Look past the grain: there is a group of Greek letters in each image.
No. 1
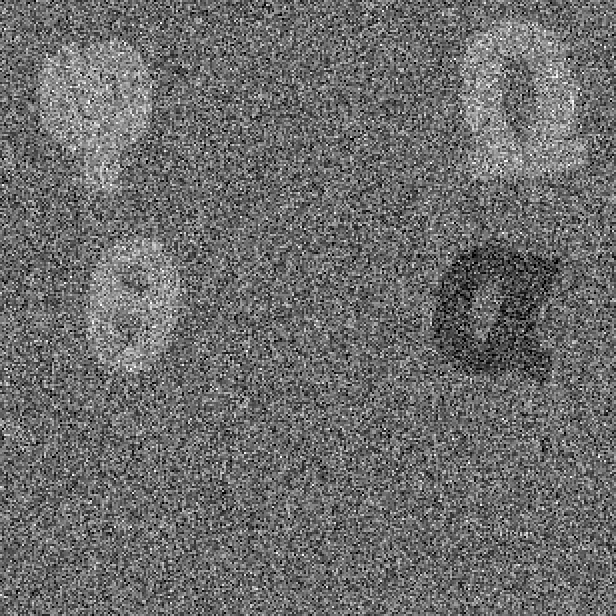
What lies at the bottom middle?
nothing
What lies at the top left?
phi
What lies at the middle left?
theta
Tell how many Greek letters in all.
4
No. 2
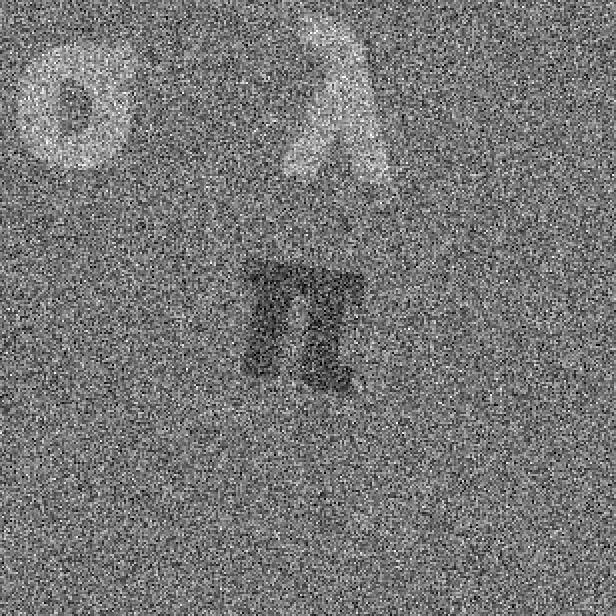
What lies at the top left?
sigma
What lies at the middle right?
nothing
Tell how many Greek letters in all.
3
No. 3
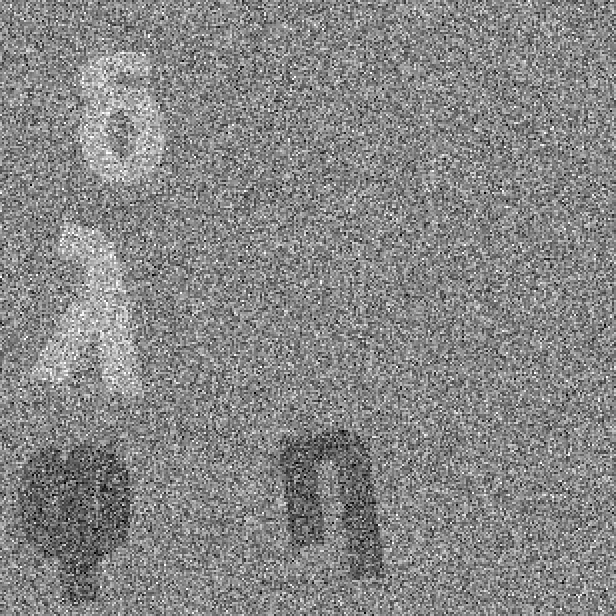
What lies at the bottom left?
phi
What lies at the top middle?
nothing
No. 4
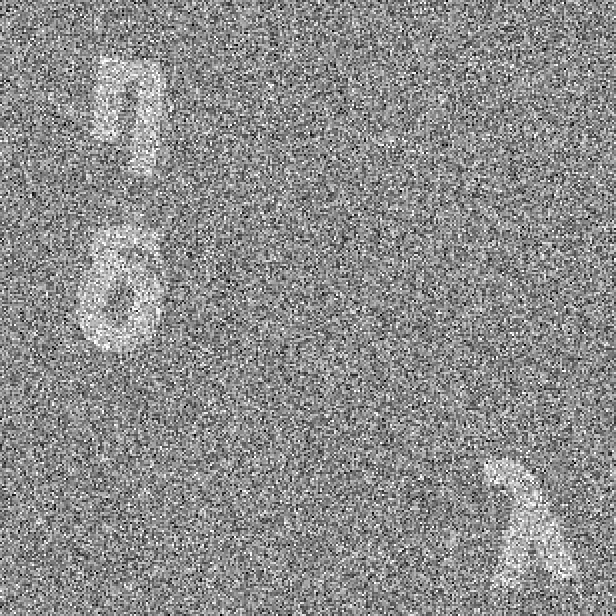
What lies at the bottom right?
lambda
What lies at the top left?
eta
